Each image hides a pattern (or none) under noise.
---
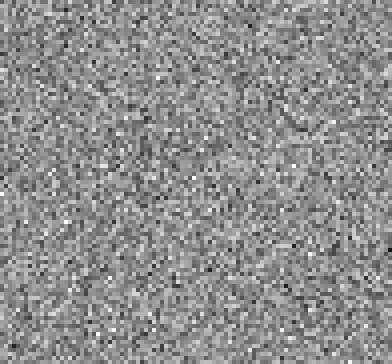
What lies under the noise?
only noise
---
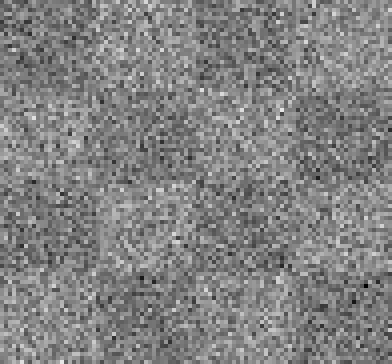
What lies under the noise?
a checkerboard
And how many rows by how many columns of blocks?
4 by 4
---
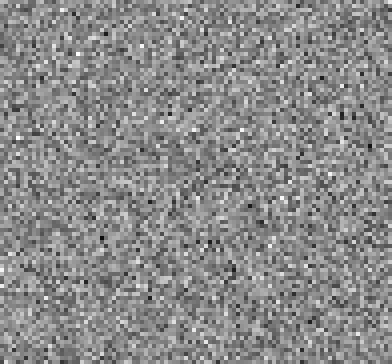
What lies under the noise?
only noise
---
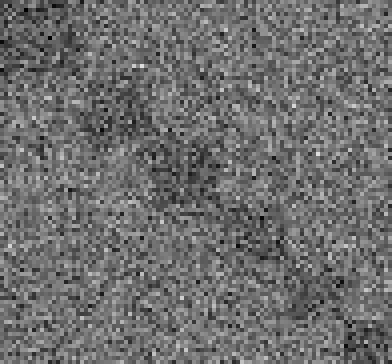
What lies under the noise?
blocks along the diagonal
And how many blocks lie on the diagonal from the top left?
6
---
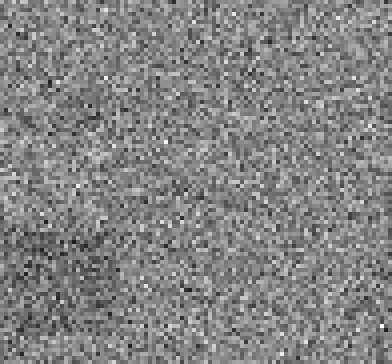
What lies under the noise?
one block
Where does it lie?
bottom left
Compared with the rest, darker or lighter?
darker
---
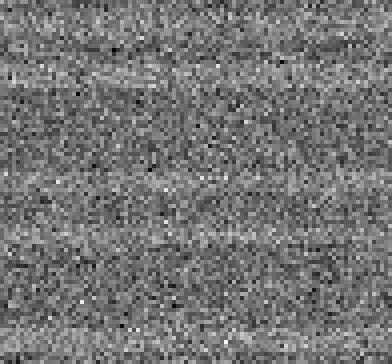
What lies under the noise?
bands of rows
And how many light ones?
5
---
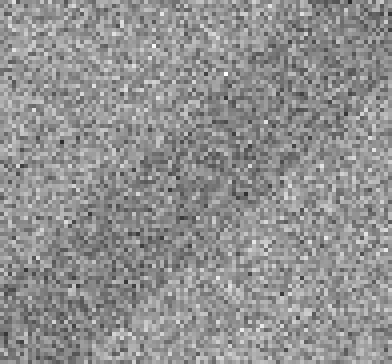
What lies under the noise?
a diagonal band
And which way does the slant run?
bottom left to top right
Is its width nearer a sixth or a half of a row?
a half
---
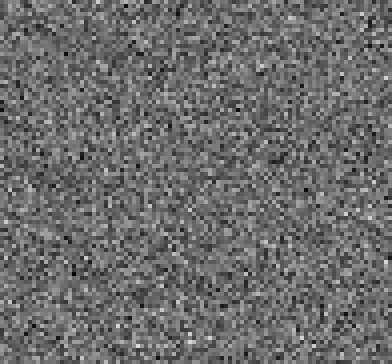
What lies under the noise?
only noise
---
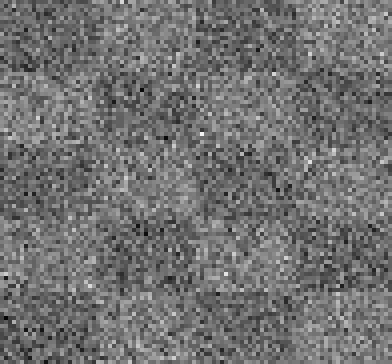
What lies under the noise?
a checkerboard
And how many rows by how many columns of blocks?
5 by 4
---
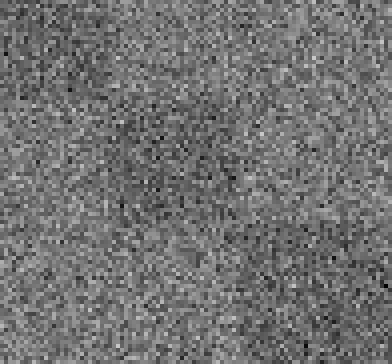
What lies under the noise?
blocks along the diagonal
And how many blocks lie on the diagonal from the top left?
3
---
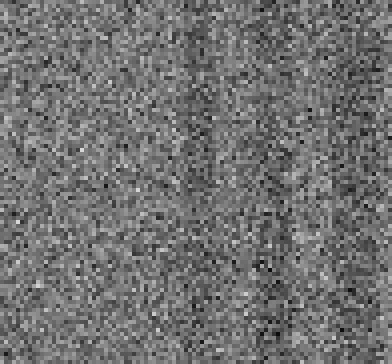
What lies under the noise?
bands of columns
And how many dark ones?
3
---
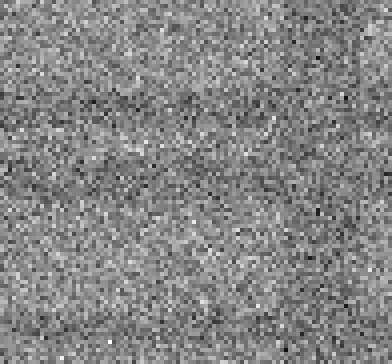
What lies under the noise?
bands of rows crossing bands of columns
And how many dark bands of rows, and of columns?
3 and 1
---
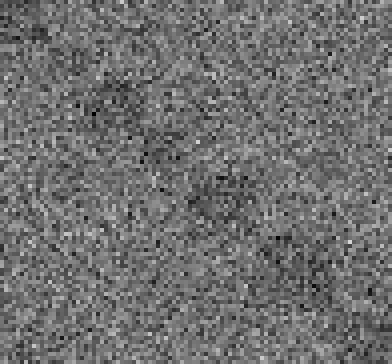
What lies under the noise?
blocks along the diagonal
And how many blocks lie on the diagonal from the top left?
7
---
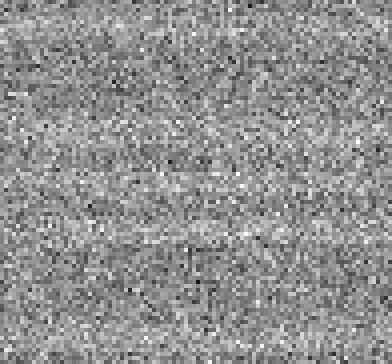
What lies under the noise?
bands of rows
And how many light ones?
5
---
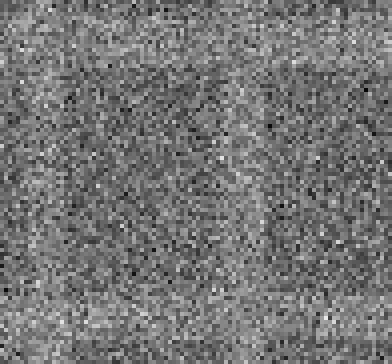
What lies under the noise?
bands of rows crossing bands of columns
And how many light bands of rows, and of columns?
2 and 2
